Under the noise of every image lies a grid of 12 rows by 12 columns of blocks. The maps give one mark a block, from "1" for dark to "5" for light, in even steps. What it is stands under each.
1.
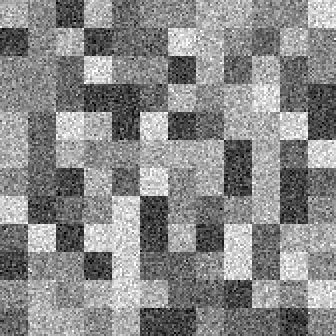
4 3 1 4 2 3 3 4 4 3 3 5
1 3 4 1 2 2 5 4 3 2 4 3
3 3 2 5 3 3 1 4 2 4 2 3
3 3 2 1 1 2 4 3 4 5 2 1
4 2 5 4 1 5 1 2 4 4 5 1
4 2 4 3 3 4 4 4 1 4 2 5
3 2 1 4 2 5 3 4 1 4 1 2
5 1 2 3 5 1 3 2 3 4 1 3
2 5 1 5 5 1 4 1 5 2 4 4
1 3 3 1 5 2 2 3 5 2 5 3
3 4 3 4 5 4 2 2 1 4 3 5
2 4 4 3 4 1 1 3 2 2 1 3
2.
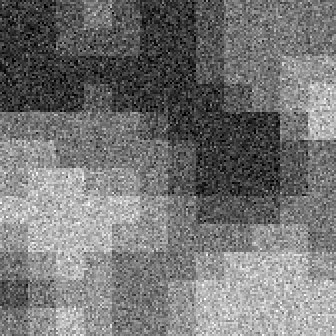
1 1 2 3 2 1 1 2 3 3 3 3
1 1 2 2 2 1 1 2 3 3 3 3
1 1 1 1 1 1 1 2 3 3 4 4
1 1 1 2 1 1 1 1 2 3 4 5
3 3 3 3 3 2 1 1 1 1 3 5
4 4 3 3 3 3 2 1 1 1 2 3
4 5 5 4 4 3 2 1 1 1 2 3
5 5 5 5 5 4 3 2 2 2 3 3
4 5 5 5 4 4 3 3 3 4 4 3
3 4 5 4 3 3 3 4 5 5 5 4
2 3 4 4 3 3 4 5 5 5 5 5
3 4 5 4 3 3 4 5 5 5 5 5
